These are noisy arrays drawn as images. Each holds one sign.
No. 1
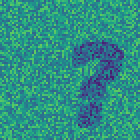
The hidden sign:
question mark
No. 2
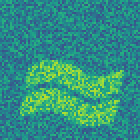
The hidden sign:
approximately sign
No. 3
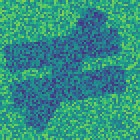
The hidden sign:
not-equal sign
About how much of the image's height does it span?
nearly all
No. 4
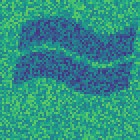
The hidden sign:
approximately sign
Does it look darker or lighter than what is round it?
darker
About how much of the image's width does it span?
nearly all
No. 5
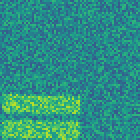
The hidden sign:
equals sign
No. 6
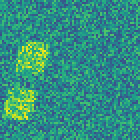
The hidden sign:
colon
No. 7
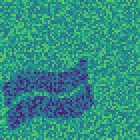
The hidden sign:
approximately sign
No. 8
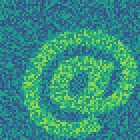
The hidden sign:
at sign
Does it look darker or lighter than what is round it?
lighter
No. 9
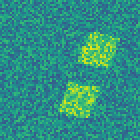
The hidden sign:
colon
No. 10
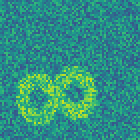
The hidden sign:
infinity sign
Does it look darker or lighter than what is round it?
lighter
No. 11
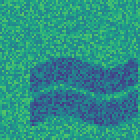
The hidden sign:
approximately sign
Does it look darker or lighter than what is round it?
darker
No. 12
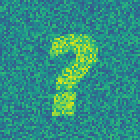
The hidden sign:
question mark
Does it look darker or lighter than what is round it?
lighter
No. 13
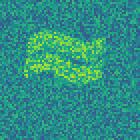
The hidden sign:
approximately sign
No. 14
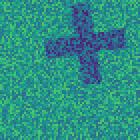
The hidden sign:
plus sign
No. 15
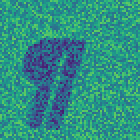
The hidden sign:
pilcrow
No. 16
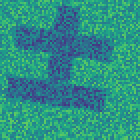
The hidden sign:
plus-minus sign
